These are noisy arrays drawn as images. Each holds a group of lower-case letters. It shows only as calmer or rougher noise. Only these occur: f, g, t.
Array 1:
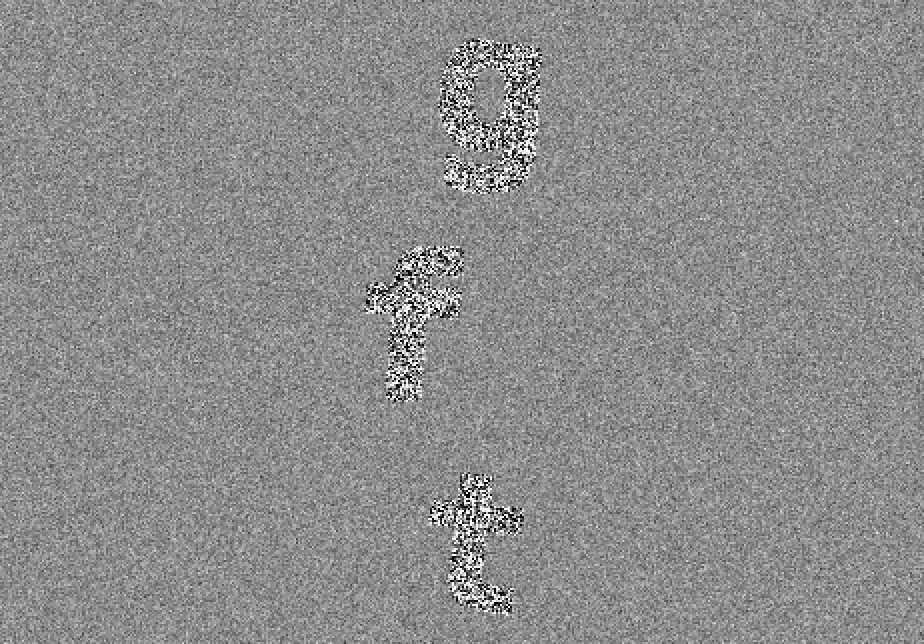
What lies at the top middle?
g
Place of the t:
bottom middle
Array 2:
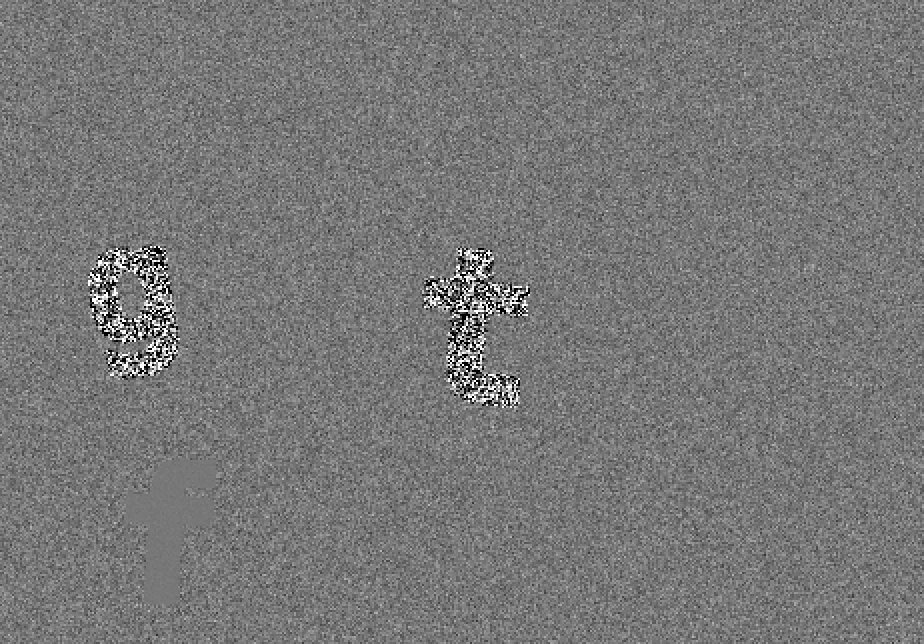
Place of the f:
bottom left
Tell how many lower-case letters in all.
3
